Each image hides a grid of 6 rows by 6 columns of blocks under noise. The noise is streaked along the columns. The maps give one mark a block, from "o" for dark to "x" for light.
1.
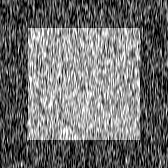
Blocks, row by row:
oooooo
oxxxxo
oxxxxo
oxxxxo
oxxxxo
oooooo
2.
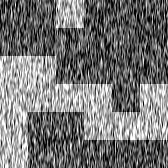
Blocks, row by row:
ooxooo
oooooo
xxoooo
xxxxox
xooxxx
xooooo
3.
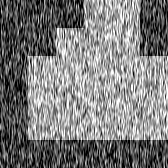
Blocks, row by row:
oooxxo
ooxxxo
oxxxxx
oxxxxx
oxxxxx
oooooo
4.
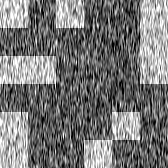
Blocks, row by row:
xoxoox
ooooox
xxooox
oooooo
xoooxo
xooxoo
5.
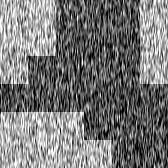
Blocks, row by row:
xxooox
xxooox
xoooox
oooooo
xxxooo
xxxxoo
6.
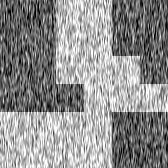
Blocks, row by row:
ooxxoo
ooxxoo
ooxxxo
oooxxx
xxxxoo
xxxxoo
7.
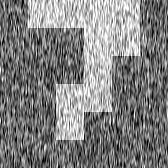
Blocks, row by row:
oxxxxo
oooxxo
oooxoo
ooxxoo
ooxooo
oooooo
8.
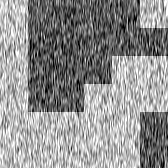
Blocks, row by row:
xoooox
xooooo
xoooxx
xooxxx
xxxxxo
xxxxxo
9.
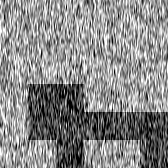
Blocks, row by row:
xxxxxx
xxxxxx
xxxxxx
xooxxx
xooooo
xxoxxo
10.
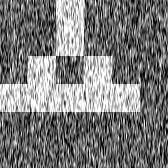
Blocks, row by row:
ooxooo
ooxooo
oxoxoo
xxxxxo
oooooo
oooooo
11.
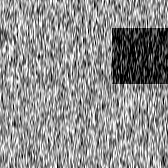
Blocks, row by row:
xxxxxx
xxxxoo
xxxxoo
xxxxxx
xxxxxx
xxxxxx
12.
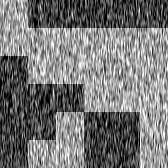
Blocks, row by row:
xooooo
xxxxxx
oxxxxx
oooxxx
ooxoox
oxxoox
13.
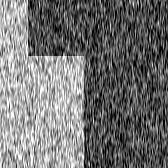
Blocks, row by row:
xooooo
xooooo
xxxooo
xxxooo
xxxooo
xxxooo
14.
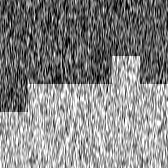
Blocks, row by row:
oooooo
oooooo
ooooxo
oxxxxx
xxxxxx
xxxxxx
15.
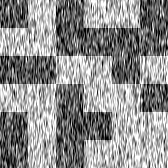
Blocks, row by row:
oxoxxo
xxoooo
ooxxox
xxoxxo
oxooxx
oxoxxx
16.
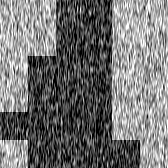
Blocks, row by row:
xxooxx
xxooxx
xoooxx
xoooxx
ooooxx
xoooox
